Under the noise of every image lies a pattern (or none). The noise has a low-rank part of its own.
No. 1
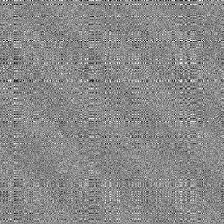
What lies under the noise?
diagonal stripes
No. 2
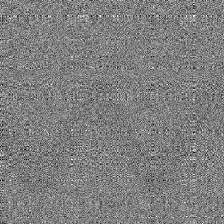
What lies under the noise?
a wavy band
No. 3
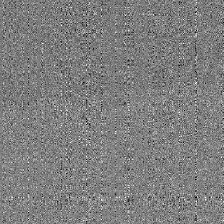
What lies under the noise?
a sharp edge
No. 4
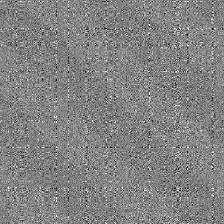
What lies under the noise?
diagonal stripes
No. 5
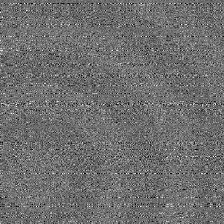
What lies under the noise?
rings round one point
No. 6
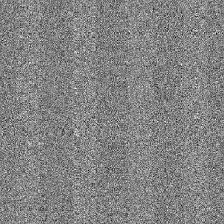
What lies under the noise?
vertical stripes
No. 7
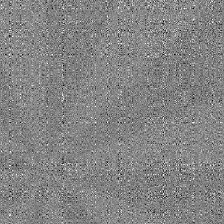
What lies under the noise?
spokes from one point
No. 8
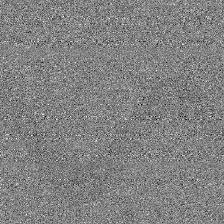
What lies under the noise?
a wavy band
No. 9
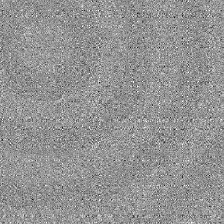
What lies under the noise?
rings round one point
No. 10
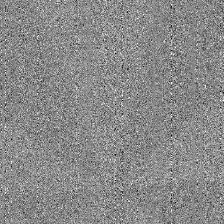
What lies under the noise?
spokes from one point
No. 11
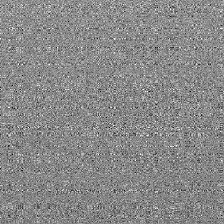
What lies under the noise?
a smooth slope
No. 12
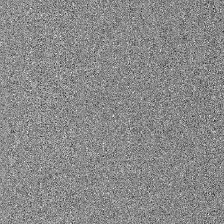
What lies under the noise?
a smooth slope
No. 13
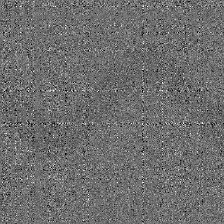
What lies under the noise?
a wavy band
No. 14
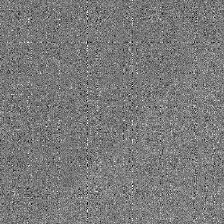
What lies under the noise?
a sharp edge
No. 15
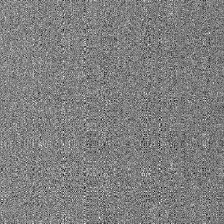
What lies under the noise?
a smooth slope
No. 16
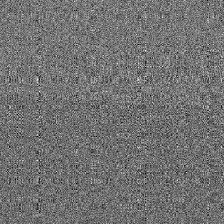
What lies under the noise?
a sharp edge
